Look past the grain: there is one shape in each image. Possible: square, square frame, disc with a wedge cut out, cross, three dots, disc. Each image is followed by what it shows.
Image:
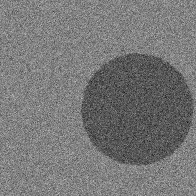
disc
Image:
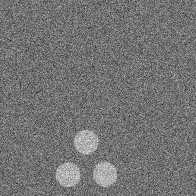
three dots
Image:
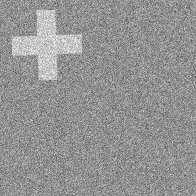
cross
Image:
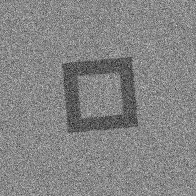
square frame
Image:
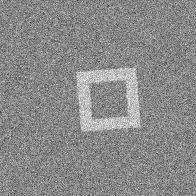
square frame
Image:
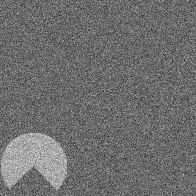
disc with a wedge cut out
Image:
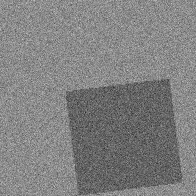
square
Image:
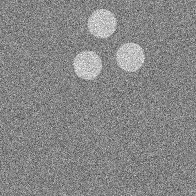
three dots
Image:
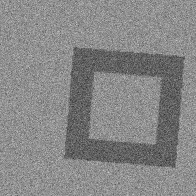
square frame
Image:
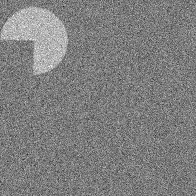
disc with a wedge cut out
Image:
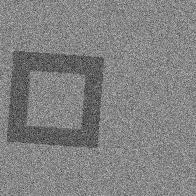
square frame
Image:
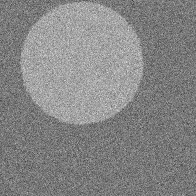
disc
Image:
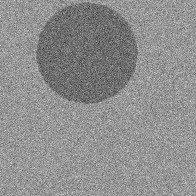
disc
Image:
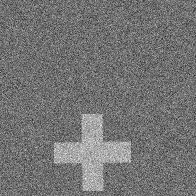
cross
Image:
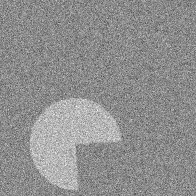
disc with a wedge cut out
